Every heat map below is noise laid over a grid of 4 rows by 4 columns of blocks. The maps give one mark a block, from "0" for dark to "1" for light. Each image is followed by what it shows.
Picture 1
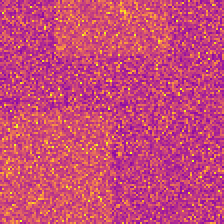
0 1 1 0
0 0 0 0
1 1 0 0
1 1 0 0
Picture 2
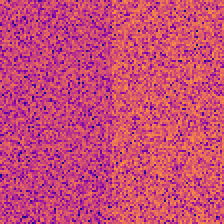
0 0 1 1
0 0 1 1
0 0 1 1
0 0 1 1
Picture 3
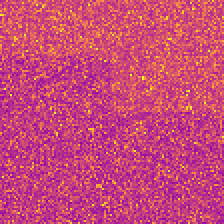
1 1 1 1
0 0 1 1
0 0 0 0
0 0 0 0
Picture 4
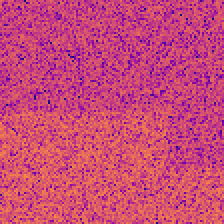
0 0 0 0
0 0 0 0
1 1 1 0
1 1 1 1
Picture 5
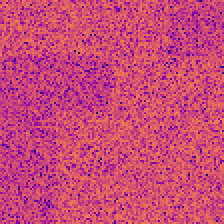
1 1 1 0
0 0 1 1
0 1 1 1
0 1 1 1
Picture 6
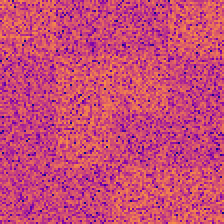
1 0 0 1
0 1 1 0
0 1 0 0
0 0 1 1
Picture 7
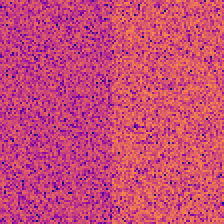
0 0 1 1
0 0 1 1
0 0 1 1
0 0 1 1
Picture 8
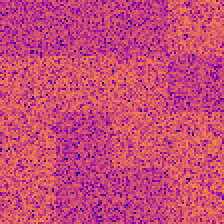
0 0 0 1
1 1 1 0
1 0 1 1
1 0 0 1
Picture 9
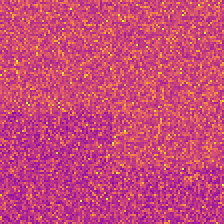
1 1 1 1
1 1 1 1
0 0 1 1
0 0 0 0
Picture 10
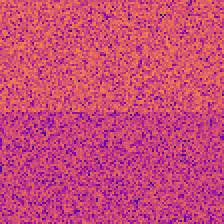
1 1 1 1
1 1 1 1
0 0 0 0
0 0 0 0
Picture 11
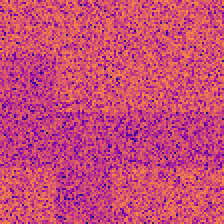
1 1 1 1
0 1 1 1
0 0 0 0
1 0 1 1
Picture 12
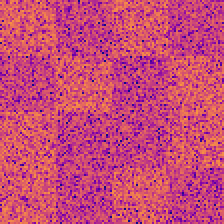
1 0 1 0
0 1 0 1
1 0 0 1
1 0 1 0
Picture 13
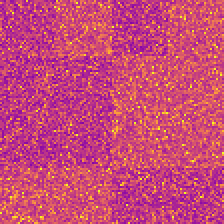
0 1 0 1
0 0 1 1
0 0 1 1
1 1 0 0
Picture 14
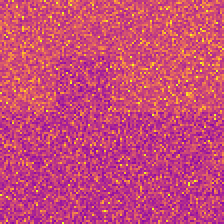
1 1 1 1
1 0 1 1
0 0 0 0
0 0 0 0
